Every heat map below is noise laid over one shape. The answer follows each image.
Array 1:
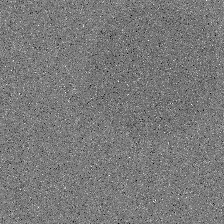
dark disc
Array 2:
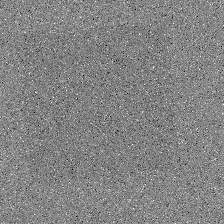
dark square
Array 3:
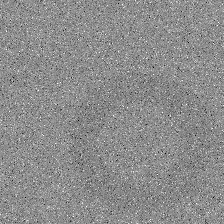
dark ring
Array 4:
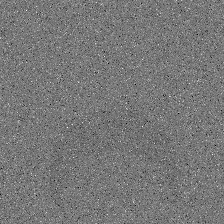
dark crescent
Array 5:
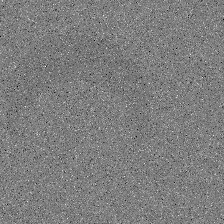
dark crescent
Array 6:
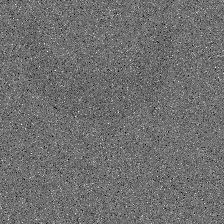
dark crescent
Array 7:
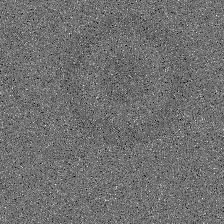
dark bullseye
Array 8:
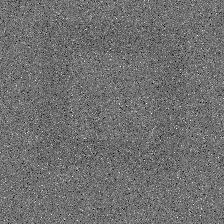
dark square frame
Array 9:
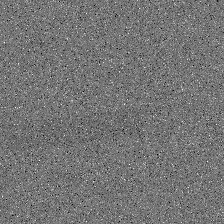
dark bar
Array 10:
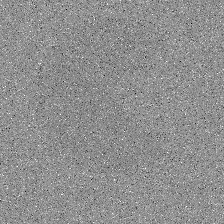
dark disc with a wedge cut out
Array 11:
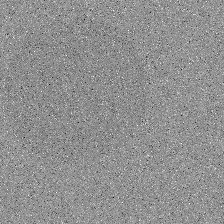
dark disc
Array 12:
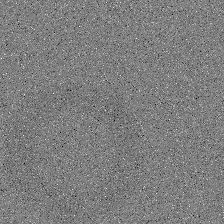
dark ring
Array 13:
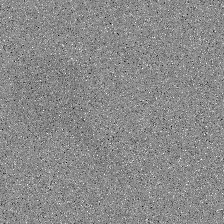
dark lollipop
